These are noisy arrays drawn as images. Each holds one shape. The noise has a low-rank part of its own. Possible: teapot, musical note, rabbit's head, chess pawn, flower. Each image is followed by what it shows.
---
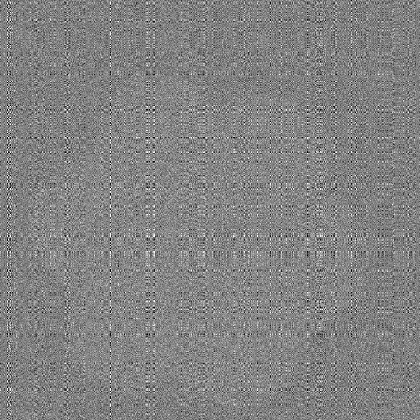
flower
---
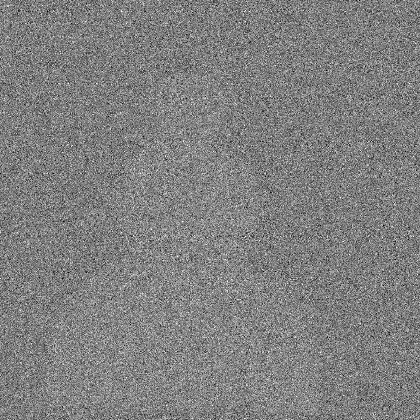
chess pawn
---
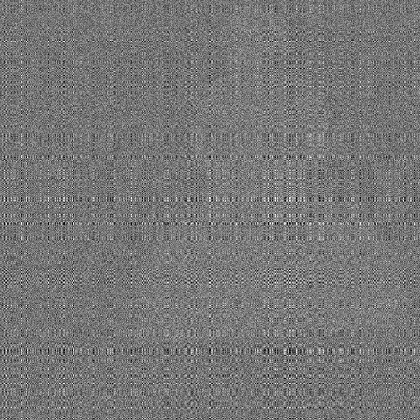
chess pawn
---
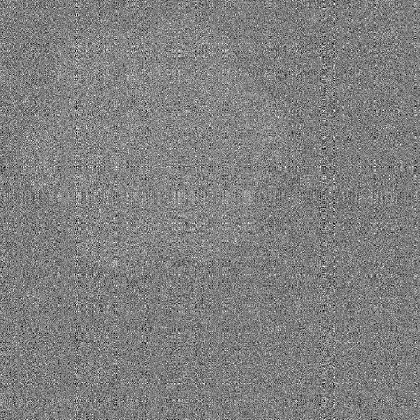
flower
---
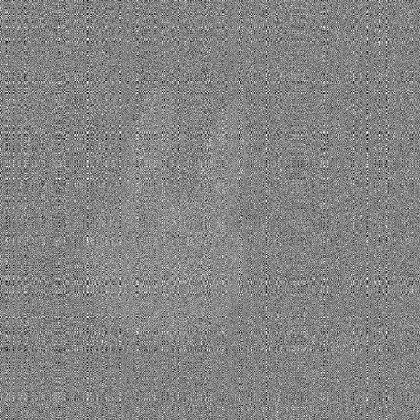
rabbit's head
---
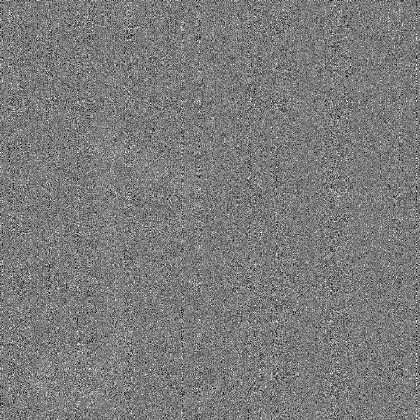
musical note
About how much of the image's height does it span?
two thirds
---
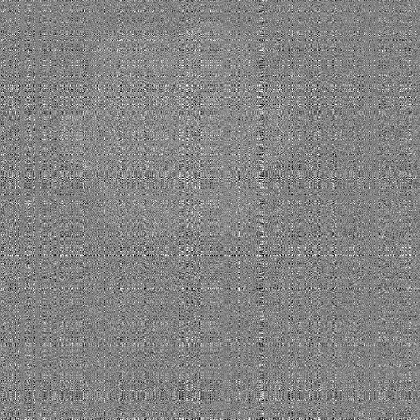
flower
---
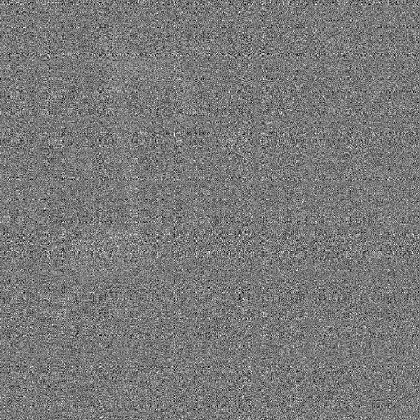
musical note
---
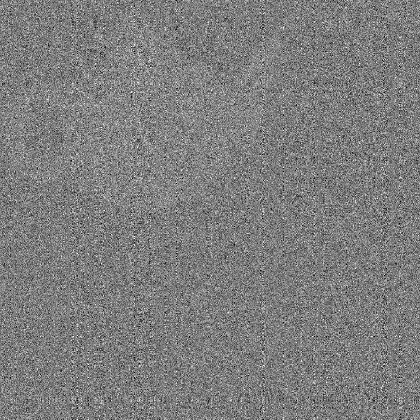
teapot
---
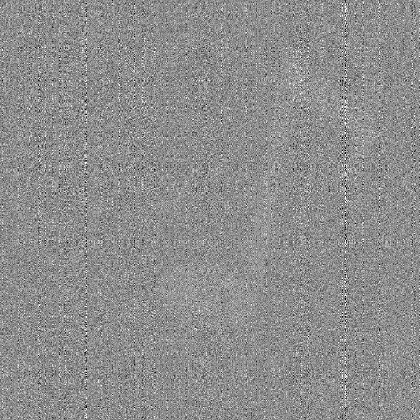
musical note
